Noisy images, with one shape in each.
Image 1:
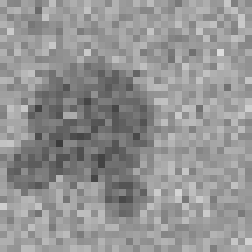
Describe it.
dark bear's head
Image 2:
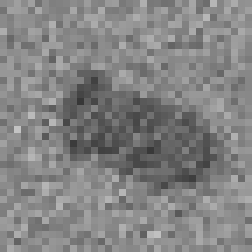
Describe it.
dark footprint
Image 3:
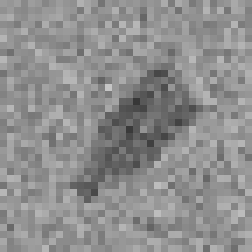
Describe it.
dark bottle
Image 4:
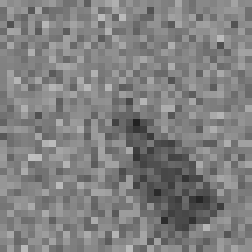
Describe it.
dark bottle
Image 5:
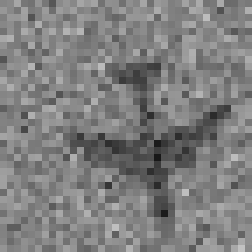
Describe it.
dark airplane
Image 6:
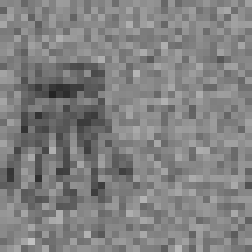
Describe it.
dark chess queen
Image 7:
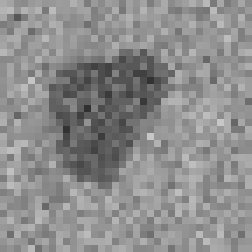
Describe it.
dark cloud
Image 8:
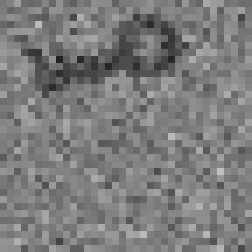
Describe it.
dark key
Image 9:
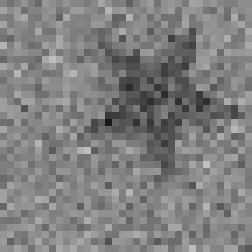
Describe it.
dark star
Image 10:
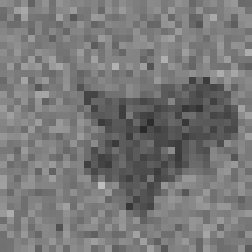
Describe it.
dark bell
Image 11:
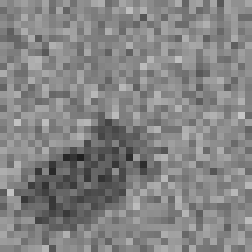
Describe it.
dark footprint
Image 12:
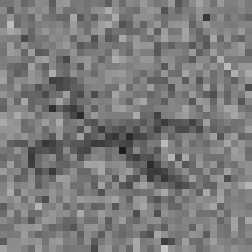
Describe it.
dark pair of scissors
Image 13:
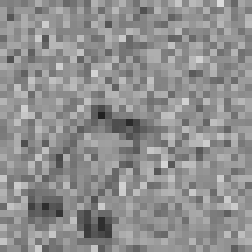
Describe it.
dark pair of musical notes
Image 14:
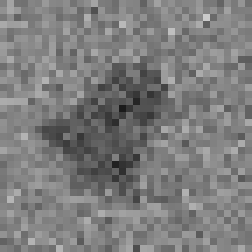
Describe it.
dark bell
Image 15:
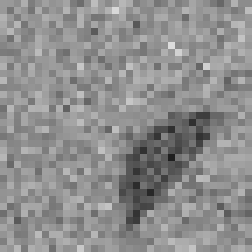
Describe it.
dark umbrella
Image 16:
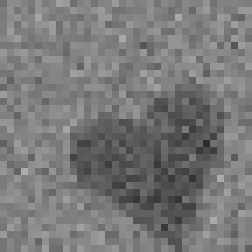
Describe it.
dark heart
